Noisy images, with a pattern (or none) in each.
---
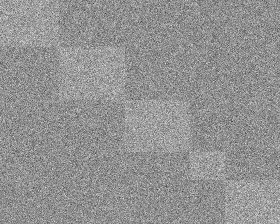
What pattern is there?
blocks along the diagonal
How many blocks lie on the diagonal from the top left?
5
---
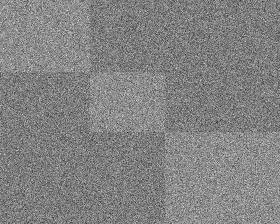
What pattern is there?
blocks along the diagonal
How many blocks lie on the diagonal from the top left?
3
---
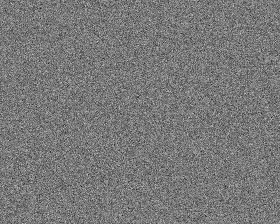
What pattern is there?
only noise
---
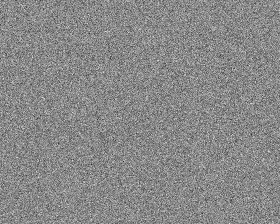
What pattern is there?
only noise
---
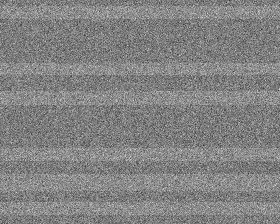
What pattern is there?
bands of rows
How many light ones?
6
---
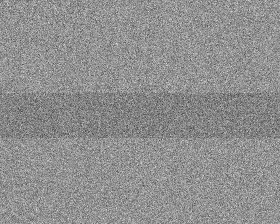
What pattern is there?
one band of rows
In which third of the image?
middle
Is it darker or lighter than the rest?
darker
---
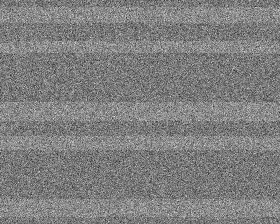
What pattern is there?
bands of rows
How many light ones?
5
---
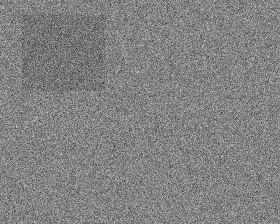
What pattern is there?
one block
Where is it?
top left
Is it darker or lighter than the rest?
darker
